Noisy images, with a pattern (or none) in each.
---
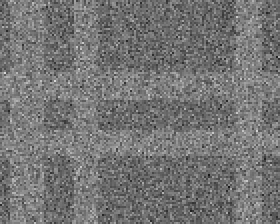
bands of rows crossing bands of columns
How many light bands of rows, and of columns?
2 and 3
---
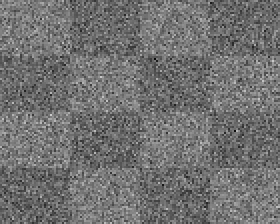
a checkerboard
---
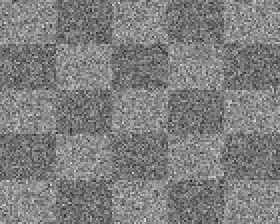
a checkerboard
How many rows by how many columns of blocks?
5 by 5
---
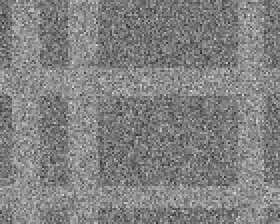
bands of rows crossing bands of columns
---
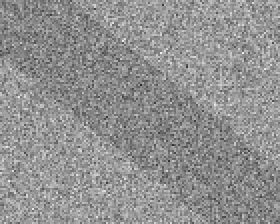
a diagonal band
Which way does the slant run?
top left to bottom right
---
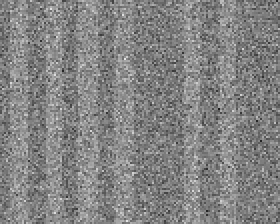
bands of columns
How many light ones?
6
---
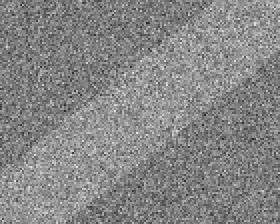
a diagonal band
